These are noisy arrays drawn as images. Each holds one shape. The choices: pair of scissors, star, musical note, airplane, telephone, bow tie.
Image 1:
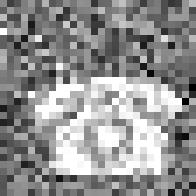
telephone
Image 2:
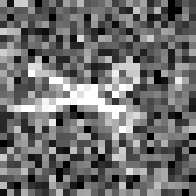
pair of scissors
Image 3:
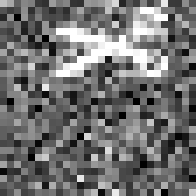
pair of scissors
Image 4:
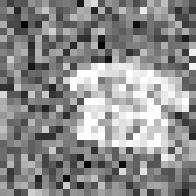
telephone
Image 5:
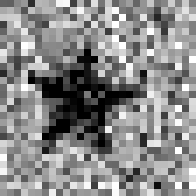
star
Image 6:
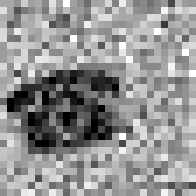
telephone
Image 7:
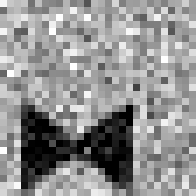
bow tie
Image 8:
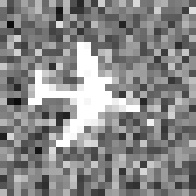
airplane
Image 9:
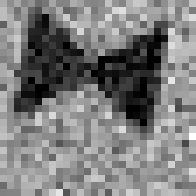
bow tie
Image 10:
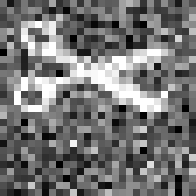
pair of scissors
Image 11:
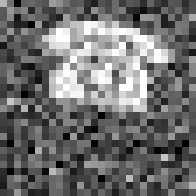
telephone
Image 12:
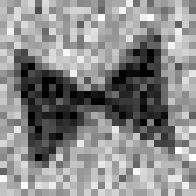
bow tie
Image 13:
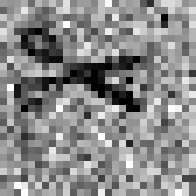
pair of scissors
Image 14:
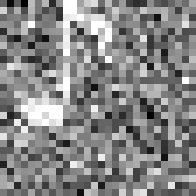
musical note
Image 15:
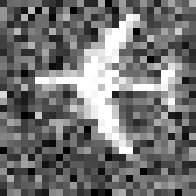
airplane
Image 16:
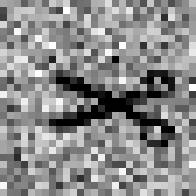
pair of scissors
